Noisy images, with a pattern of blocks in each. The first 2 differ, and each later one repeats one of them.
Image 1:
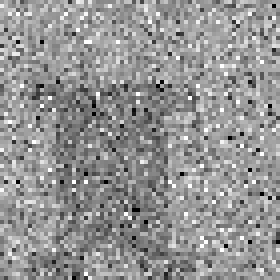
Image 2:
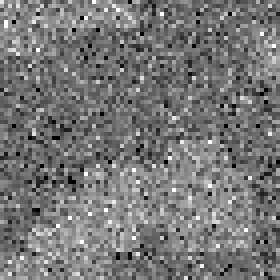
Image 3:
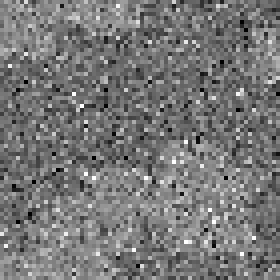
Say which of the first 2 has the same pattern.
2
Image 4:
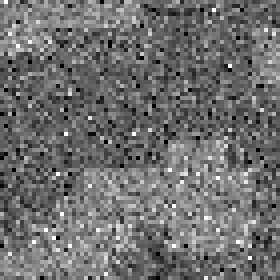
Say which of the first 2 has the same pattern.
2
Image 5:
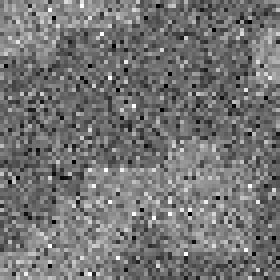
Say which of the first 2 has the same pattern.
2
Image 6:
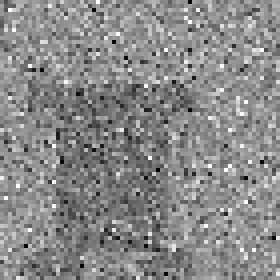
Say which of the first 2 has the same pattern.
1
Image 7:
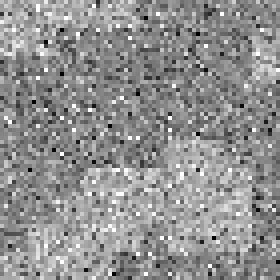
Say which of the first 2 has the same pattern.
2
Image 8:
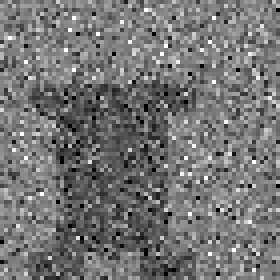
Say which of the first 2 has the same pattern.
1
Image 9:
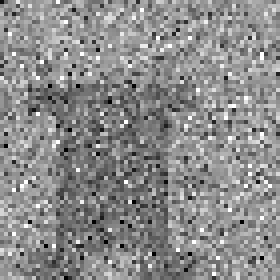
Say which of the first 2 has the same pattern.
1
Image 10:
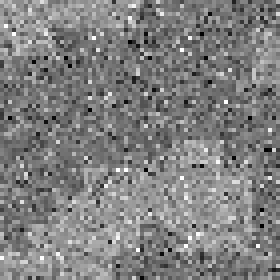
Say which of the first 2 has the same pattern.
2
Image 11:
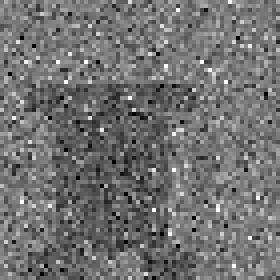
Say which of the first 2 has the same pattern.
1
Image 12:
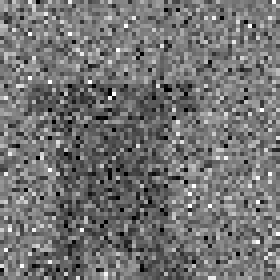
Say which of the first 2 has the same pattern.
1
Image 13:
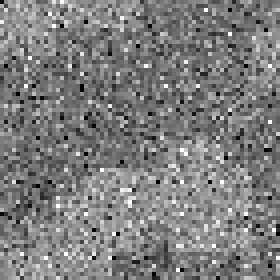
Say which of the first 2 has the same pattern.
2
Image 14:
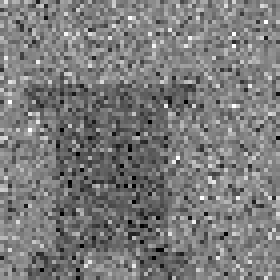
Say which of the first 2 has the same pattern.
1
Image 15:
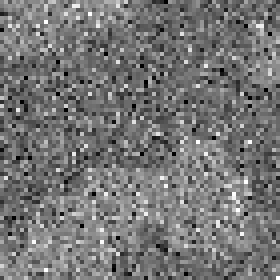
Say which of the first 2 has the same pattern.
2
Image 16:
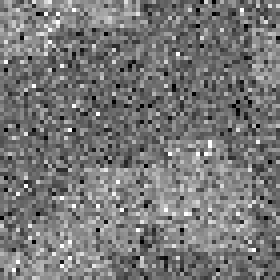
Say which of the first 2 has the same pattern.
2
